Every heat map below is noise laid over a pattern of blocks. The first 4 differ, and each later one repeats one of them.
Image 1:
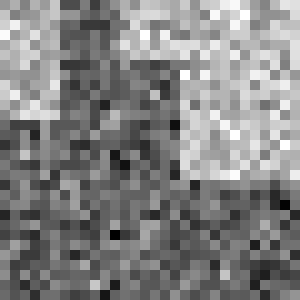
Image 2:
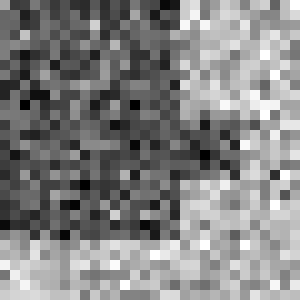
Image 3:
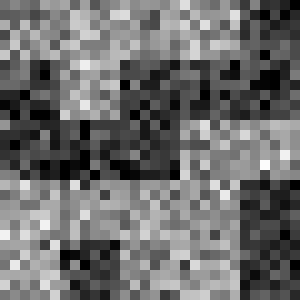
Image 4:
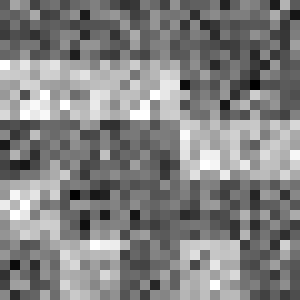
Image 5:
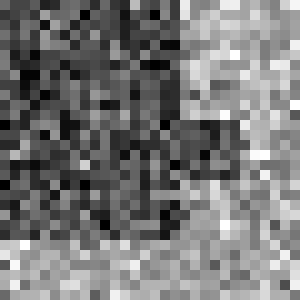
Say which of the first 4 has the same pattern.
2
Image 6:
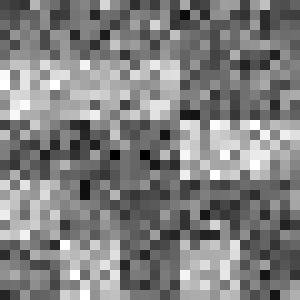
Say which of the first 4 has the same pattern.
4
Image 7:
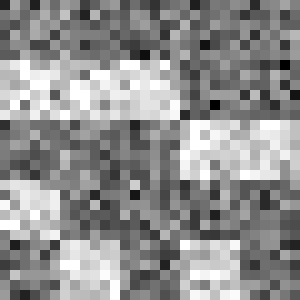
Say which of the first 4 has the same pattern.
4
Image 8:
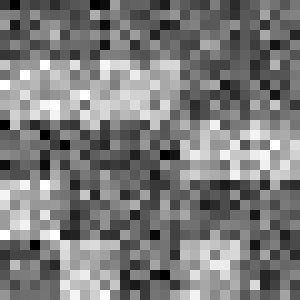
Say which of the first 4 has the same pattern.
4
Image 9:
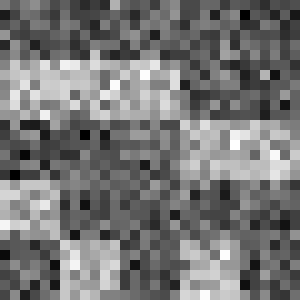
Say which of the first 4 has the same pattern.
4
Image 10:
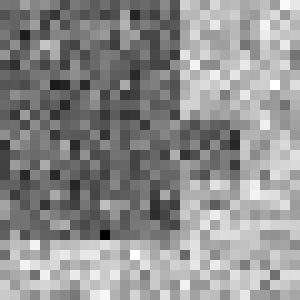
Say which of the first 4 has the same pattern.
2
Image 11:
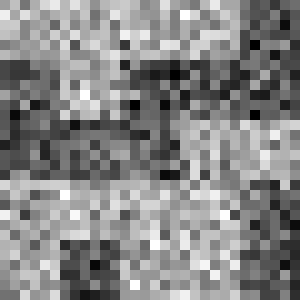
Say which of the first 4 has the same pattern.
3
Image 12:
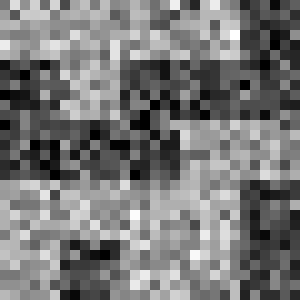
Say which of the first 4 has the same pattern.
3
